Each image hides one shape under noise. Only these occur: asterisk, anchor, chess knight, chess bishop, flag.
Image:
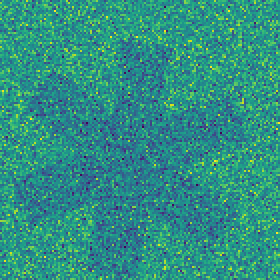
dark asterisk
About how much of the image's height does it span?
nearly all
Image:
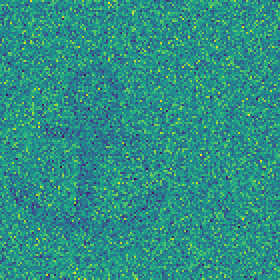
dark anchor
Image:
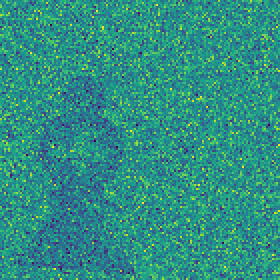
dark chess bishop
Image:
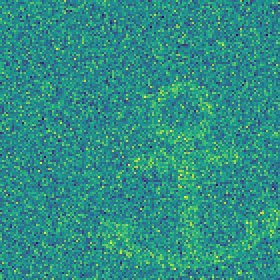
light anchor
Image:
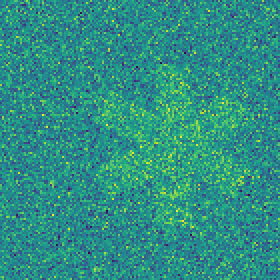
light asterisk
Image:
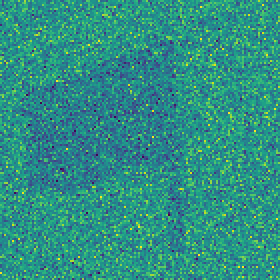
dark flag
